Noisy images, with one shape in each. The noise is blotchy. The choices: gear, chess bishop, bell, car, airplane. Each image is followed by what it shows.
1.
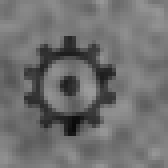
gear
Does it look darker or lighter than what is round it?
darker
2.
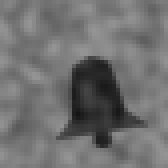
bell
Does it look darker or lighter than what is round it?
darker
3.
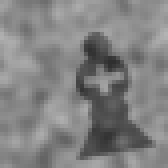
chess bishop
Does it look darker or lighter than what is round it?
darker
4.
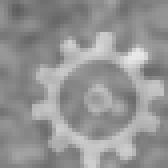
gear
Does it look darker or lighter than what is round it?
lighter
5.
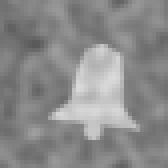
bell
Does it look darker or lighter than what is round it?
lighter
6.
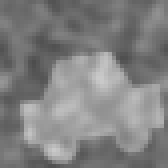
car
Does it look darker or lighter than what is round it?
lighter
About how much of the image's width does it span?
nearly all
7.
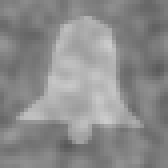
bell
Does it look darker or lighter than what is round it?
lighter
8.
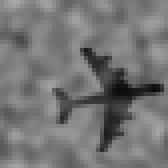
airplane
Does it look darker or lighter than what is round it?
darker
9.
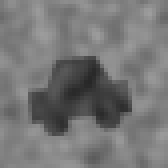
car
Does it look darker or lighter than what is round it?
darker
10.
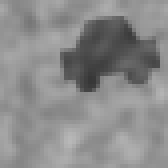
car
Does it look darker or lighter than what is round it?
darker
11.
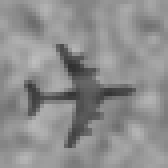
airplane
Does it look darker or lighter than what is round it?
darker
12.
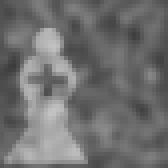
chess bishop
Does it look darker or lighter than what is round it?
lighter
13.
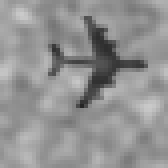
airplane
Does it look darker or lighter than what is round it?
darker
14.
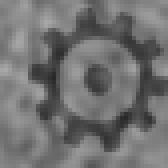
gear
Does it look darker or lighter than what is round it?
darker
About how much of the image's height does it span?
nearly all
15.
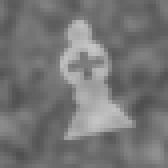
chess bishop
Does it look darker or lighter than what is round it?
lighter
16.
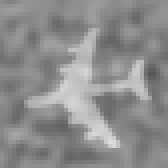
airplane
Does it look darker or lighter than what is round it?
lighter
